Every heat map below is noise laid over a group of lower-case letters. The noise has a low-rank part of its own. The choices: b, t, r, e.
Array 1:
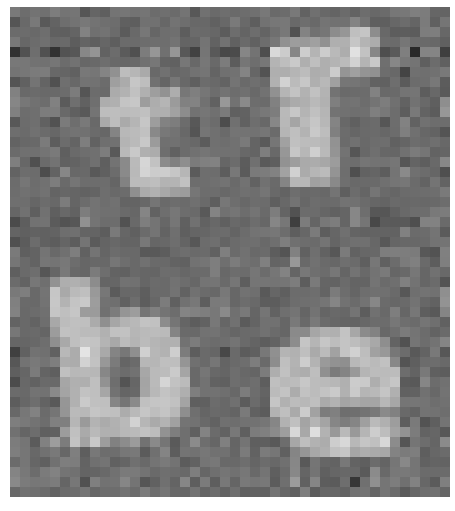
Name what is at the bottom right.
e
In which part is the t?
top left
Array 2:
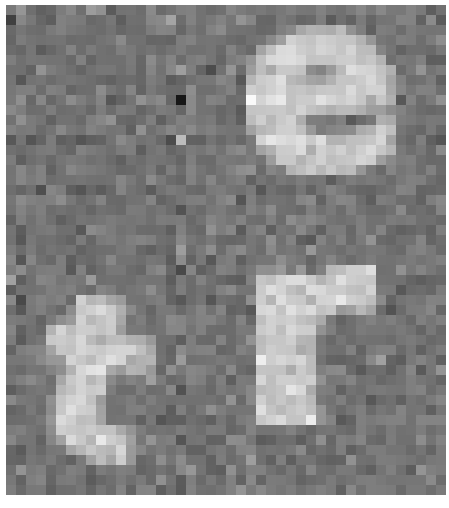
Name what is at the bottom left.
t
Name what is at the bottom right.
r
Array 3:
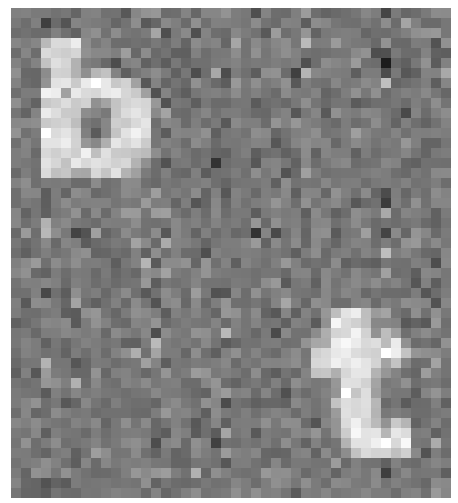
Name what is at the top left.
b
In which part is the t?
bottom right
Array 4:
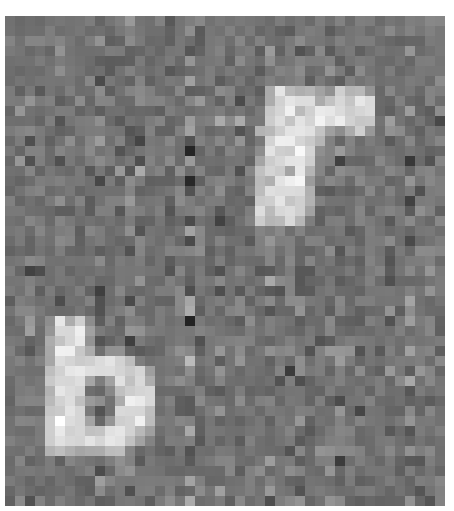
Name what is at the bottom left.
b
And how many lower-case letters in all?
2
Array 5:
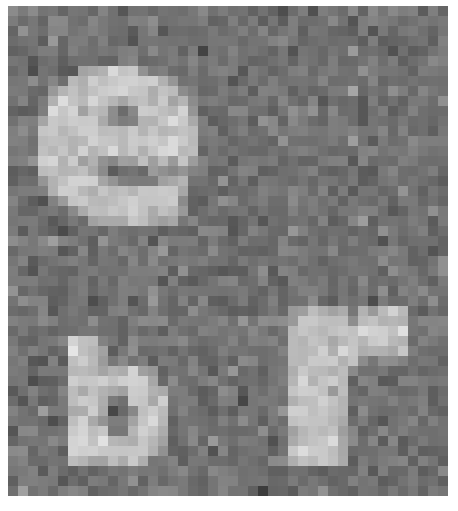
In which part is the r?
bottom right
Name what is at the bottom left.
b
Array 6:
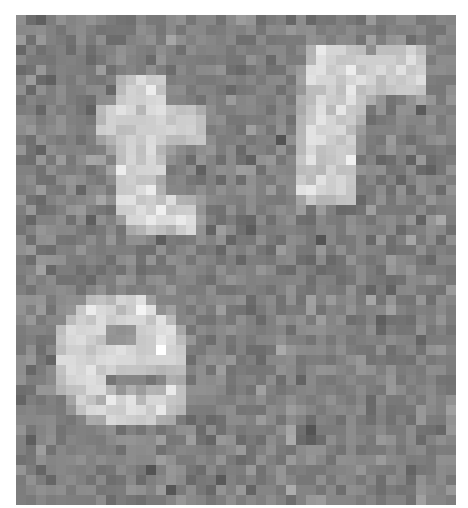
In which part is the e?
bottom left
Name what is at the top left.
t
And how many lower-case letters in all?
3
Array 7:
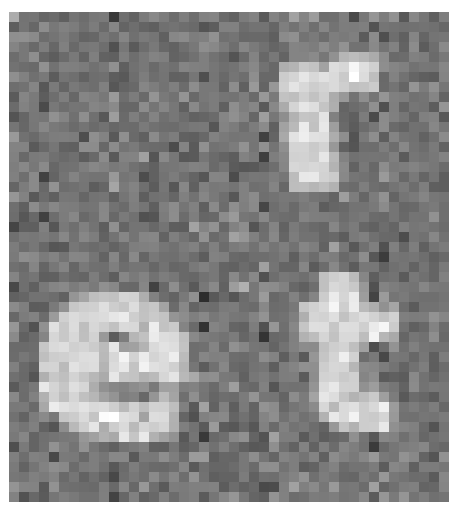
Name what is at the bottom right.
t
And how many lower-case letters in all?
3
